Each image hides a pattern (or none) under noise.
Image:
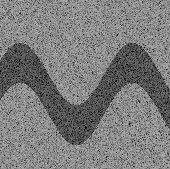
a wavy band
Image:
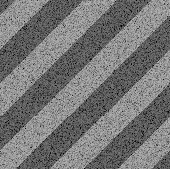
diagonal stripes
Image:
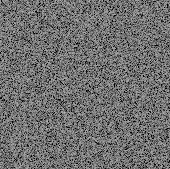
only noise
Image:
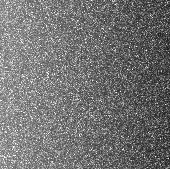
a smooth slope
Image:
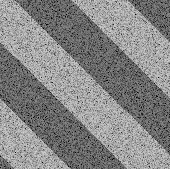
diagonal stripes
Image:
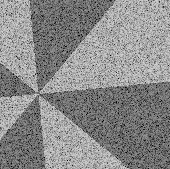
spokes from one point
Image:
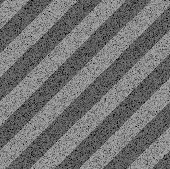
diagonal stripes
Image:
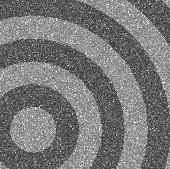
rings round one point
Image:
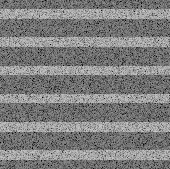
horizontal stripes
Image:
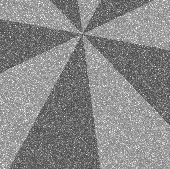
spokes from one point
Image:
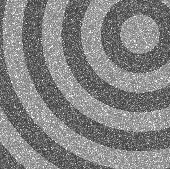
rings round one point
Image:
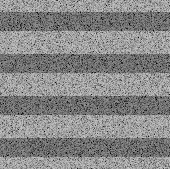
horizontal stripes
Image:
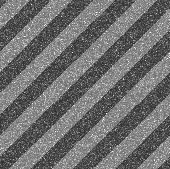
diagonal stripes
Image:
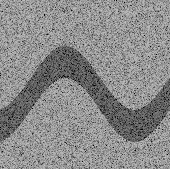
a wavy band
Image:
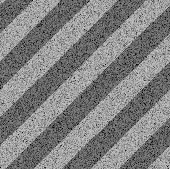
diagonal stripes
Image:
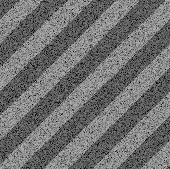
diagonal stripes
